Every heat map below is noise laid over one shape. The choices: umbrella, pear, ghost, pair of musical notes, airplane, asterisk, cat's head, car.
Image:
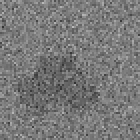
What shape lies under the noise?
car
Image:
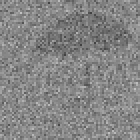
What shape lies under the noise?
umbrella
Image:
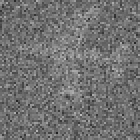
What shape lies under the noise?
airplane
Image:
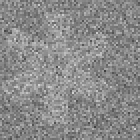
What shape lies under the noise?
asterisk
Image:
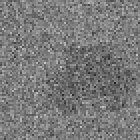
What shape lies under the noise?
car
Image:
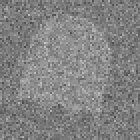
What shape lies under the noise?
ghost
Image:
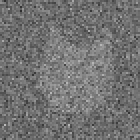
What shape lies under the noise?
cat's head
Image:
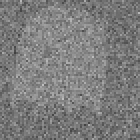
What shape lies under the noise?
ghost
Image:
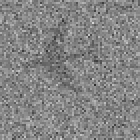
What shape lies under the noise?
airplane
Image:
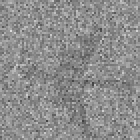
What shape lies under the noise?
airplane
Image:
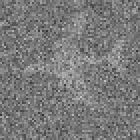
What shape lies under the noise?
airplane
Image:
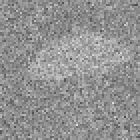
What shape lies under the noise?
umbrella
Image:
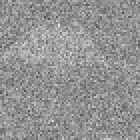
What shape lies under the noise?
umbrella
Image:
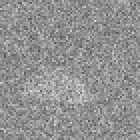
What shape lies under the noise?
umbrella
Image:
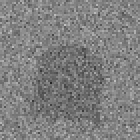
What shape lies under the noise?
ghost
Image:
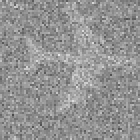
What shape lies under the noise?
airplane
